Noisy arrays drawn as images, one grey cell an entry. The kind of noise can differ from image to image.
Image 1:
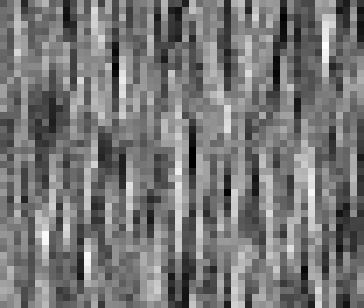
streaked along the columns
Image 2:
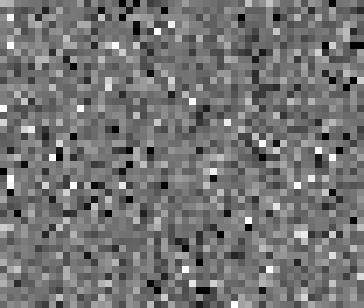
heavy tails
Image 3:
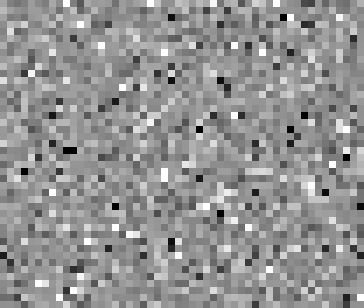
heavy tails
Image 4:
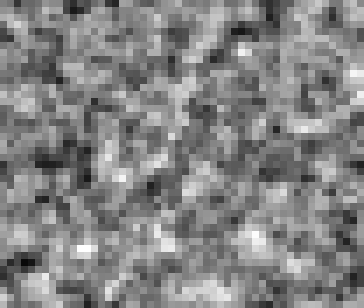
blotchy
